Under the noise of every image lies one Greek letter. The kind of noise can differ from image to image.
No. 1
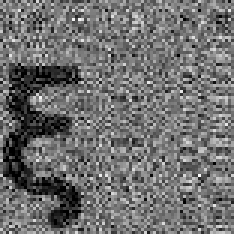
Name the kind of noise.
low rank plus noise
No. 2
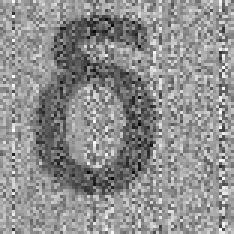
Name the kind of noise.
columns of uneven size
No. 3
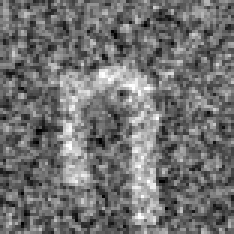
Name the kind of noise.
blotchy
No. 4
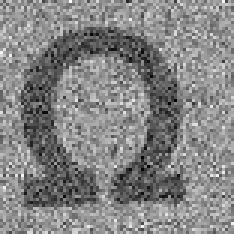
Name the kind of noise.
low rank plus noise
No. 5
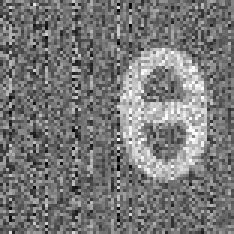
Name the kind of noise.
columns of uneven size
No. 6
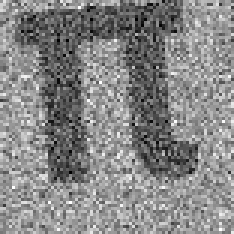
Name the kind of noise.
low rank plus noise
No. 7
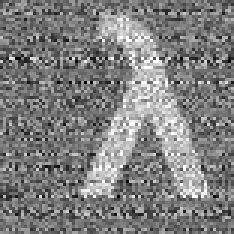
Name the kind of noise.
rows of uneven size
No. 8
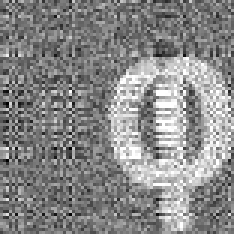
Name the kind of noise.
low rank plus noise
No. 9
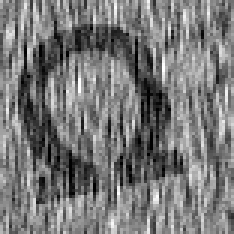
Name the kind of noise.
streaked along the columns
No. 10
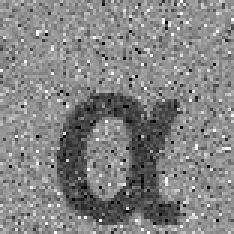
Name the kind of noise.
heavy tails
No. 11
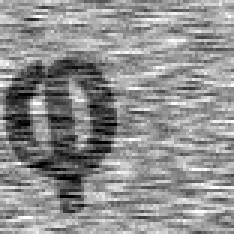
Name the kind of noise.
streaked along the rows
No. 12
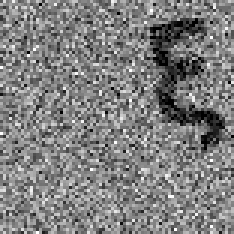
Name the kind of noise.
independent entries
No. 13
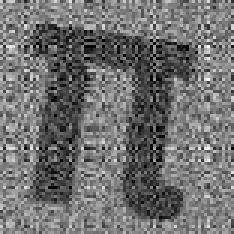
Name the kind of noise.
low rank plus noise
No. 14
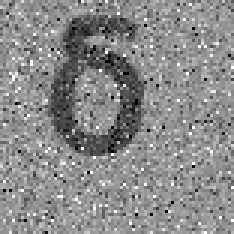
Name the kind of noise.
heavy tails
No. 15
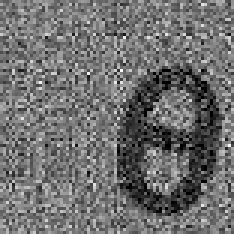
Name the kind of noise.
low rank plus noise
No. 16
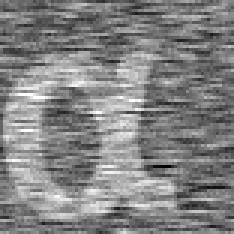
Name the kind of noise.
streaked along the rows
